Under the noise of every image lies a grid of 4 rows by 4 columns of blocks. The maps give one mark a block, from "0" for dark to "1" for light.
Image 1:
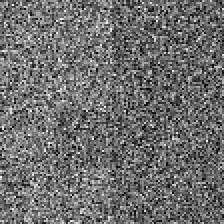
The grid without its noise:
1 1 0 0
1 1 0 0
1 0 0 0
1 1 0 0
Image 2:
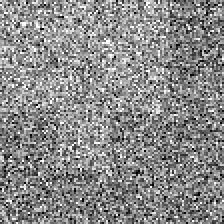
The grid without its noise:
1 1 1 0
1 1 1 0
0 1 0 0
0 0 0 0
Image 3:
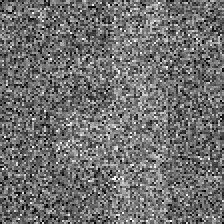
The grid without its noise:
0 0 1 0
0 0 1 0
0 1 1 0
0 0 1 0
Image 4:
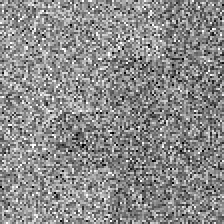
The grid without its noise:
1 1 1 0
1 1 0 0
1 0 0 0
1 1 0 0
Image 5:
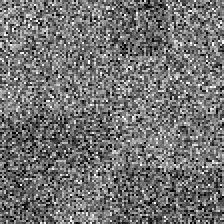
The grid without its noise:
1 1 0 1
1 1 1 1
0 0 1 1
0 1 0 0
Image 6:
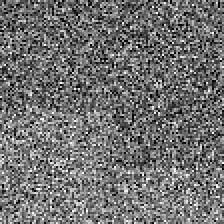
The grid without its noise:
0 0 0 0
0 0 0 0
1 1 0 0
1 1 1 1
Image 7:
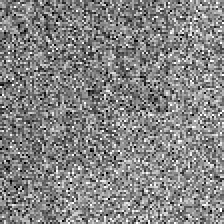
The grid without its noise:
0 0 0 1
0 0 0 1
0 0 1 1
0 1 1 1
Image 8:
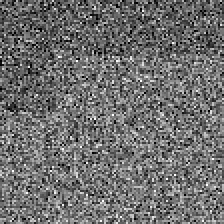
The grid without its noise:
0 0 0 0
0 1 1 1
1 1 1 1
1 1 1 1
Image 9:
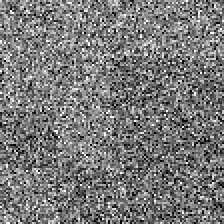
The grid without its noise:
1 1 1 1
1 1 0 0
0 1 0 0
1 0 0 0
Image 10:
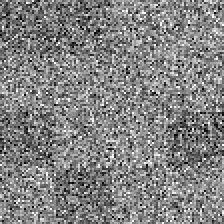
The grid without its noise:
0 0 1 1
1 1 1 1
0 1 1 0
1 0 1 1
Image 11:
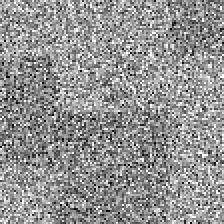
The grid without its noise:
1 1 1 0
0 1 1 1
0 0 0 1
1 0 0 1
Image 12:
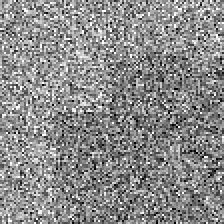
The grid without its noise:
1 1 1 1
1 1 0 0
1 0 0 0
1 0 0 0
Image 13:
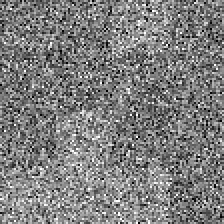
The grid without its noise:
0 0 1 0
0 0 0 0
0 1 0 0
1 1 1 0
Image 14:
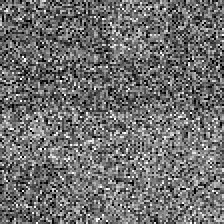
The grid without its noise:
0 0 1 0
0 0 0 0
1 1 1 1
0 1 1 1
